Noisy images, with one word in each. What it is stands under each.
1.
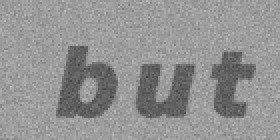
but
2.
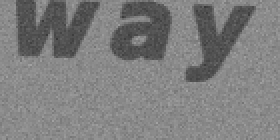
way
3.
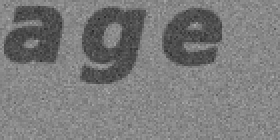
age
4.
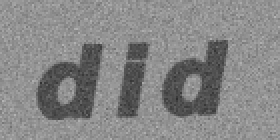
did
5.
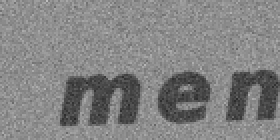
men
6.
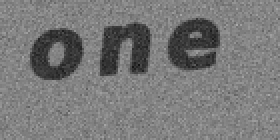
one
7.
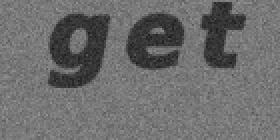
get
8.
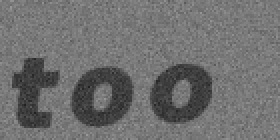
too
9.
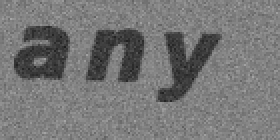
any
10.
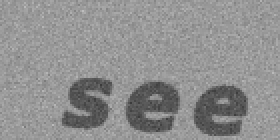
see
